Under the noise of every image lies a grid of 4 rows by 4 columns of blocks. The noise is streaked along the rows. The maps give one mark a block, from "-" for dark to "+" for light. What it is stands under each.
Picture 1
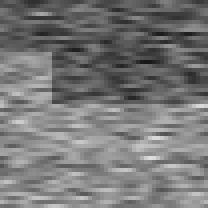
----
+---
++++
++++
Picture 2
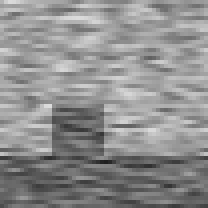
++++
++++
+-++
----
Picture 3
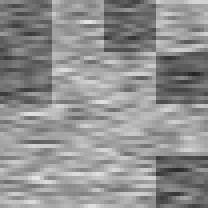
-+-+
-++-
++++
+++-
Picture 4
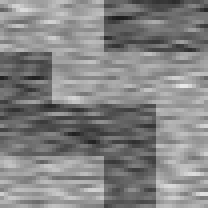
++--
-+++
---+
++-+
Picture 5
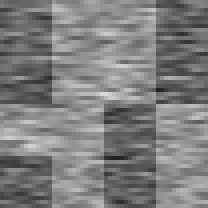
-++-
-++-
++-+
-+-+
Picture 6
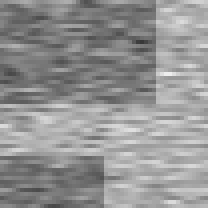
---+
---+
++++
--++
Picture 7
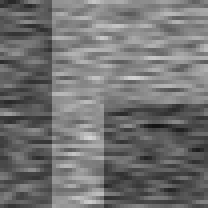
-+++
-+++
-+--
-+--
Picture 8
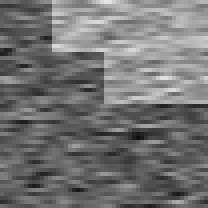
-+++
--++
----
----
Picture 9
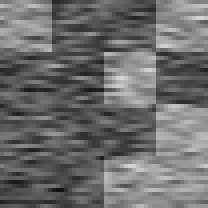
+--+
--+-
---+
--++
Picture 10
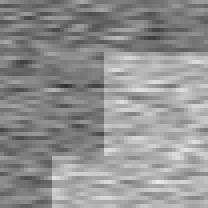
----
--++
--++
-+++
